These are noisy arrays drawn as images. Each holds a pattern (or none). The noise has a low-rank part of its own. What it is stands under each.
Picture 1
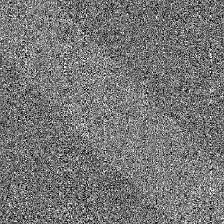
a diagonal band
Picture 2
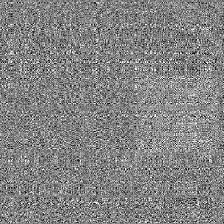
one block
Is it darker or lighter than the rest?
lighter
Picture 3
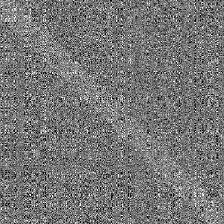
a diagonal band
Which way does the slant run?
top left to bottom right
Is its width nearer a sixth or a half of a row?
a sixth
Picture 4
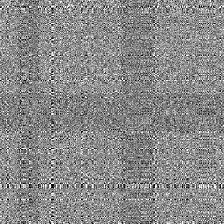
bands of rows crossing bands of columns
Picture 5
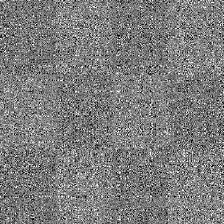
a checkerboard
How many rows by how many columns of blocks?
3 by 4
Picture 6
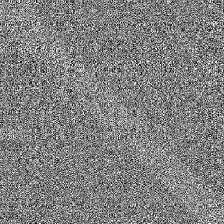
a diagonal band
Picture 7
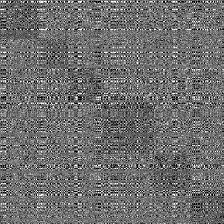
blocks along the diagonal
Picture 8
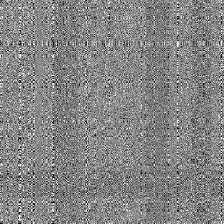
bands of rows crossing bands of columns
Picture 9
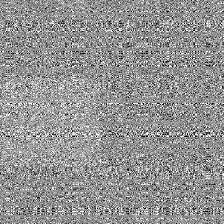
one block
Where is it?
middle left
